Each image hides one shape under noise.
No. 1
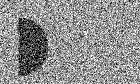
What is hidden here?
dark half disc
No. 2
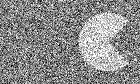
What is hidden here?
light disc with a wedge cut out
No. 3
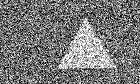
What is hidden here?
light triangle
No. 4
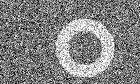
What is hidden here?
light ring
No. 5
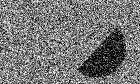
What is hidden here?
dark half disc
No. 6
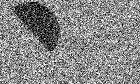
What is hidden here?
dark half disc
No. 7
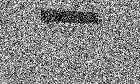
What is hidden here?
dark bar, top middle
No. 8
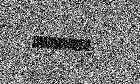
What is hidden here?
dark bar, centre
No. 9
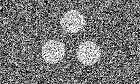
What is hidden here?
light three dots
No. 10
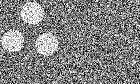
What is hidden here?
light three dots
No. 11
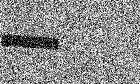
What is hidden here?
dark bar, middle left
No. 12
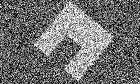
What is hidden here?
light square with a notch
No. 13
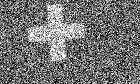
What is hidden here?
light cross
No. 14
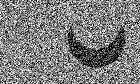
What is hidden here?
dark crescent
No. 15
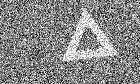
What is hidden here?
light triangle frame
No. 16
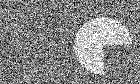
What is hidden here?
light disc with a wedge cut out
